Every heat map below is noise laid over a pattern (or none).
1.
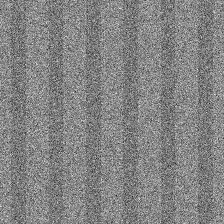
vertical stripes
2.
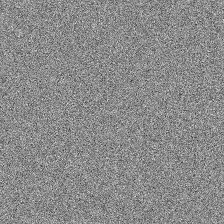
only noise
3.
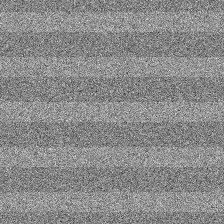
horizontal stripes
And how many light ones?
5
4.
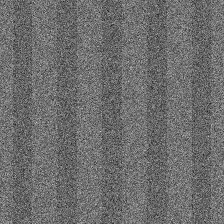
vertical stripes
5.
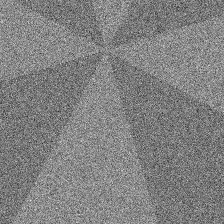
spokes from one point
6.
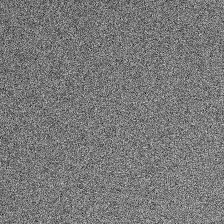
a smooth slope
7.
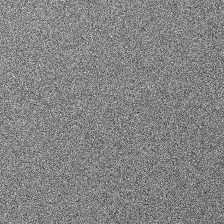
a smooth slope
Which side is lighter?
top left
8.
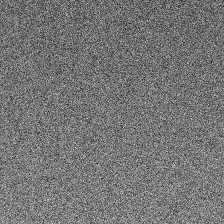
a smooth slope
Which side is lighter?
bottom
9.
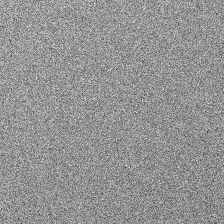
a smooth slope
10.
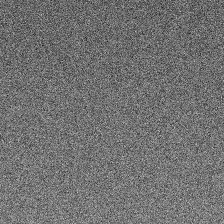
a smooth slope
